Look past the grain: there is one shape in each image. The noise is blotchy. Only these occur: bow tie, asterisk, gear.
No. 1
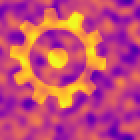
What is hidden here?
light gear
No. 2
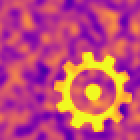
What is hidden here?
light gear
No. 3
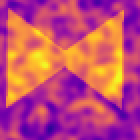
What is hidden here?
light bow tie
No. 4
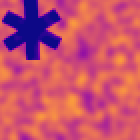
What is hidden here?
dark asterisk, top left
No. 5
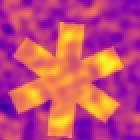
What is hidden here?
light asterisk
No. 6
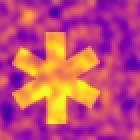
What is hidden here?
light asterisk
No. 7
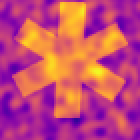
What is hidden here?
light asterisk
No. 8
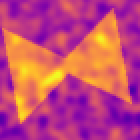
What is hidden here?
light bow tie
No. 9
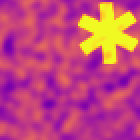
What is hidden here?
light asterisk, top right
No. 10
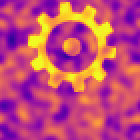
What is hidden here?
light gear
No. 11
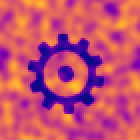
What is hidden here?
dark gear
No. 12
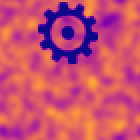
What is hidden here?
dark gear, top middle
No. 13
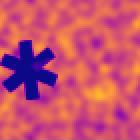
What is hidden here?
dark asterisk, middle left
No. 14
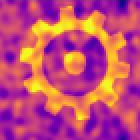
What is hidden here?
light gear
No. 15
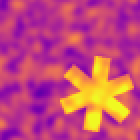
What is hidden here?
light asterisk
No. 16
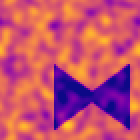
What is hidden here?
dark bow tie
